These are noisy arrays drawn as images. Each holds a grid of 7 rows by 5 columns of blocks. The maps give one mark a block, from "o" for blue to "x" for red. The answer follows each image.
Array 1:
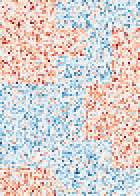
x x o o o
x x x o x
x x o o x
o o o x x
o o o x x
o o o o x
x x o o o
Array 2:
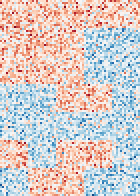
x x x x x
x x x o o
x x x o o
o o x x o
o o o o o
x o x x o
o x x o o
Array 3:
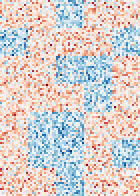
x x o x x
o x x x o
x x o o x
x x x o x
x o o x x
x o o x o
x x o x x
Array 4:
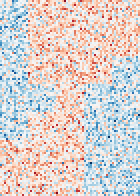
o x x x x
o x x x x
o x x x o
o o x o o
o x x o o
x x x o o
x x x o o
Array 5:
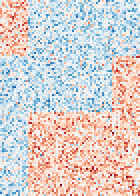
x o o o o
x o o o o
o o o o x
o o o o x
o x x x x
o x x x x
o x x x x
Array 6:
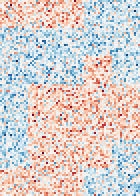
x x x o o
o o o o o
o o o x o
o x x x x
o x x x x
o x x x o
x x x o o
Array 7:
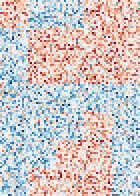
x o o x x
o x x x x
o x x x x
o o o o o
o o o x o
o o x x o
o x x x o
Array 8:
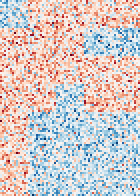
o x x x x
x x x o o
x x x x x
x x o x x
x o o o o
x o o o o
x o o o o
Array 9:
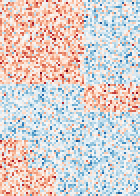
x x x o o
x x x o o
x x x o o
o o o x x
o o o o o
x o o o o
x x o o o
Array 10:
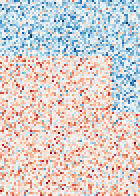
o o o o o
o o o o o
x x x x o
x x x x o
x x x x x
x x x x x
x x x x x
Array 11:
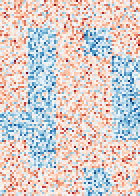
x x x x x
x o x o x
x o x x o
x o x x o
o o x x o
x o x x x
x x x o x
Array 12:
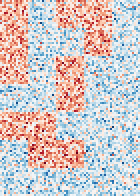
x o x x o
x o o x o
x o x o o
o o x o o
x x o o o
o x x o o
o o o o o
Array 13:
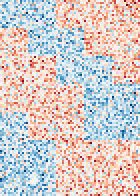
o o x x x
x o o x x
x x o o x
x x x o o
o x x o o
o o x x x
o o x x x
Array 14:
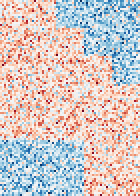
x x o o o
x x x o o
x x x x o
x x x x x
x x x x x
o o o x x
o o o x x
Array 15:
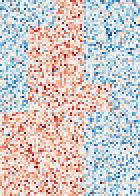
o o x o o
o x x o o
o x x o o
o x x x o
x x x o o
x x x o o
x x x o o
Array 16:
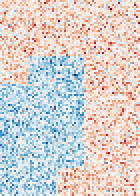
x x x x x
x x x x x
x o o x x
o o o x x
o o o x x
o o o x x
o o x x x
